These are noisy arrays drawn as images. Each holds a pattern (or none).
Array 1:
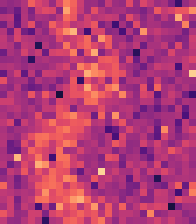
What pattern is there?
a wavy band
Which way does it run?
top to bottom
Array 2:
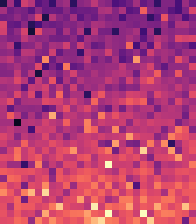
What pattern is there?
a smooth slope
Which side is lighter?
bottom
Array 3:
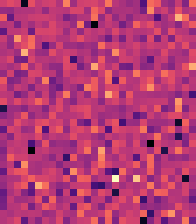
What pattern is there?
only noise
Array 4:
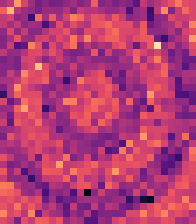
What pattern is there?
rings round one point
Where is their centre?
centre
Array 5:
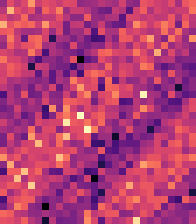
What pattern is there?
diagonal stripes
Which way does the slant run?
bottom left to top right
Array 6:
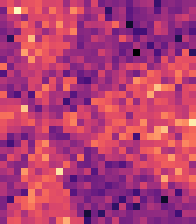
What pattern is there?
spokes from one point
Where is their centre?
middle left
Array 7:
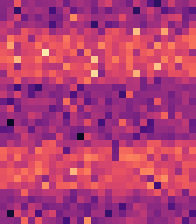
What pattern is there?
horizontal stripes
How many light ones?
2
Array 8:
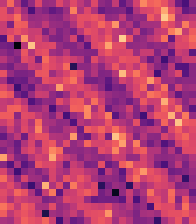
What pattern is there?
diagonal stripes
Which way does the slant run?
top left to bottom right
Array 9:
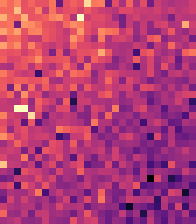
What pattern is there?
a smooth slope
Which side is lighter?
top left
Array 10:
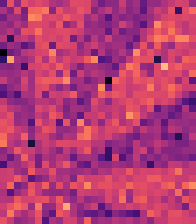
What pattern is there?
spokes from one point
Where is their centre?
bottom left
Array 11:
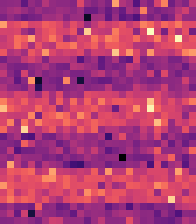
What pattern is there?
horizontal stripes
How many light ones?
3
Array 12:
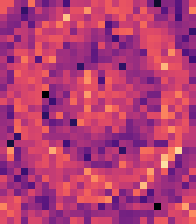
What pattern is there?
rings round one point
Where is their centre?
centre
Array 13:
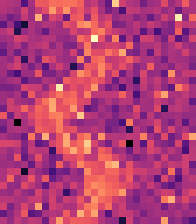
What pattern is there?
a wavy band
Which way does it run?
top to bottom
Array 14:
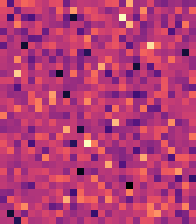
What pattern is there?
only noise
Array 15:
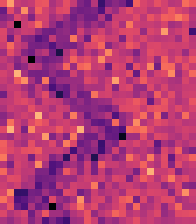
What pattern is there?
a wavy band
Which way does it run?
top to bottom
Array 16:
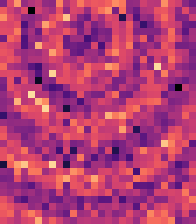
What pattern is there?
rings round one point
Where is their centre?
top middle
